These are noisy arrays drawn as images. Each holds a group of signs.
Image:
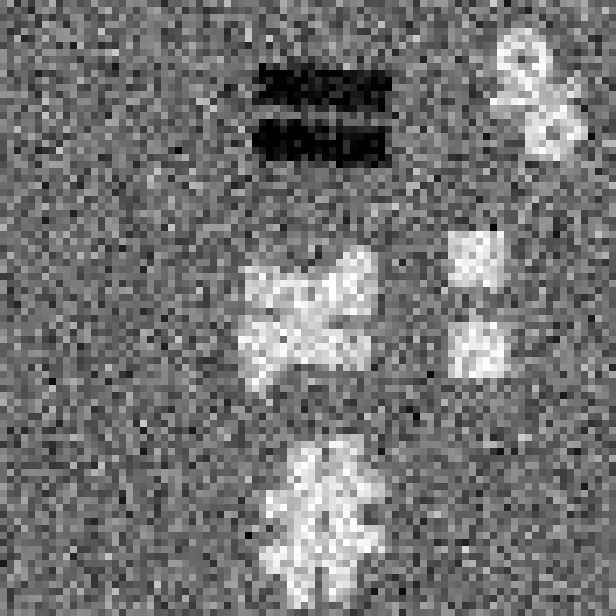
top middle: dark equals sign; top right: light percent sign; centre: light not-equal sign; middle right: light colon; bottom middle: light hash sign
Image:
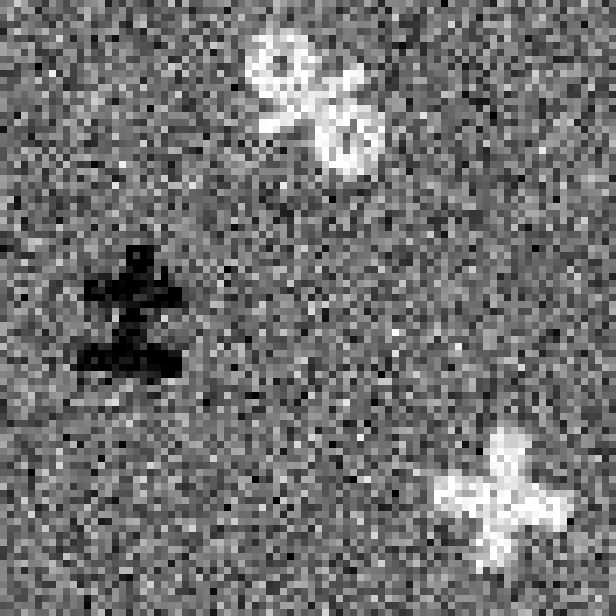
top middle: light percent sign; middle left: dark plus-minus sign; bottom right: light plus sign
